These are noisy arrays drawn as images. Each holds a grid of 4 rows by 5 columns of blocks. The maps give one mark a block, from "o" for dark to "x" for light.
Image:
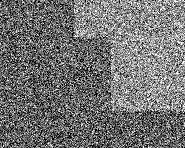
o o x x x
o o o x x
o o o x x
o o o o o
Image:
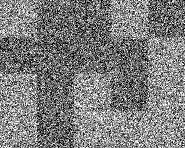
x o o x o
o o o o x
x o x o x
x o x x x
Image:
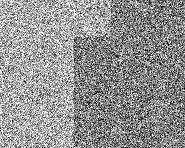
x x x o o
x x o o o
x x o o o
x x o o o
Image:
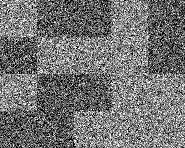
x o o x o
o x x x o
x o o x x
o o x x x
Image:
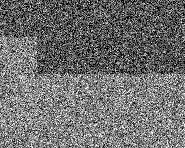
o o o o o
x o o o o
x x x x x
x x x x x
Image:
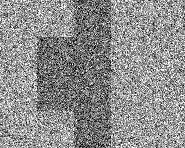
x x o x x
x o o x x
x o o x x
x x o x x
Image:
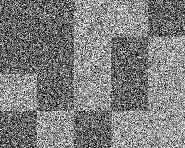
o o x x o
o o x o x
x o x o x
o x o x x
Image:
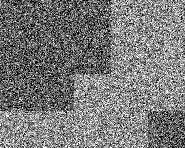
o o o x x
o o o x x
o o x x x
x x x x o
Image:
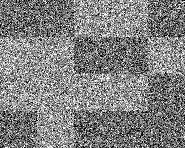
o o x x o
x x o o x
x x x x o
o x o o o
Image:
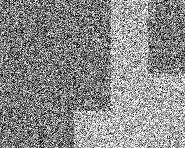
o o o x o
o o o x o
o o o x x
o o x x x
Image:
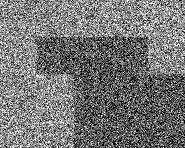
x x x x x
x o o o x
x x o o o
x x o o o
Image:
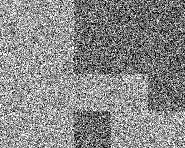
x x o o o
x x o o o
x x x x o
x x o x x
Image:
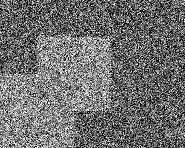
o o o o o
o x x o o
x x x o o
x x o o o
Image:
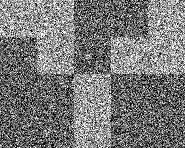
x x o o x
o x o x x
o o x o o
o o x o o
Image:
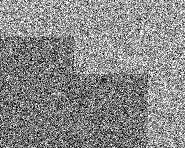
x x x x x
o o x x x
o o o o x
o o o o x
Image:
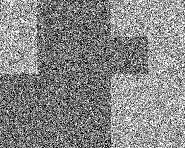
x o o x x
x o o o x
o o o x x
o o o x x
